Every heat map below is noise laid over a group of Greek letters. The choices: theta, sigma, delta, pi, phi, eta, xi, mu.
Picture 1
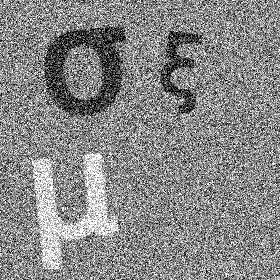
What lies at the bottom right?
nothing
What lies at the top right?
xi
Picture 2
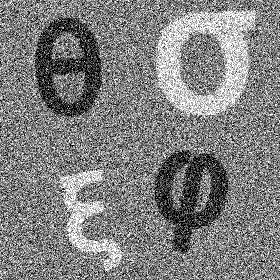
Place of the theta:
top left
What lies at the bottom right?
phi
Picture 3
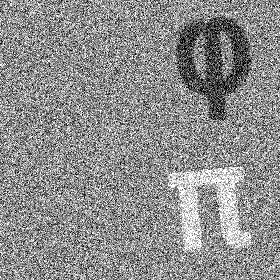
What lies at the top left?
nothing
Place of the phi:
top right
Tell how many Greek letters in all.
2
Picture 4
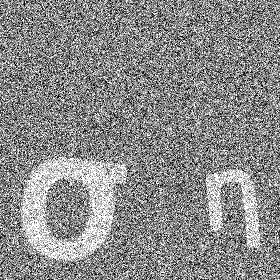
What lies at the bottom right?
eta
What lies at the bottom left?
sigma
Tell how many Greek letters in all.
2
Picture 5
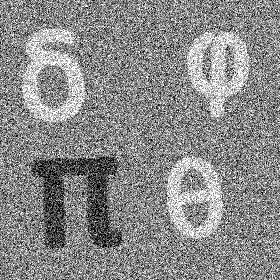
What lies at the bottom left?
pi
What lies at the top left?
delta
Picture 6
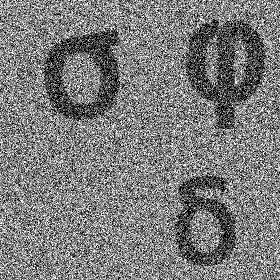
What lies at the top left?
sigma
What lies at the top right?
phi
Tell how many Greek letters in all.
3
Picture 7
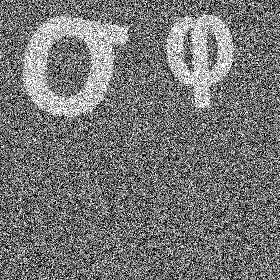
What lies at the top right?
phi
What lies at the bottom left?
nothing
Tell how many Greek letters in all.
2
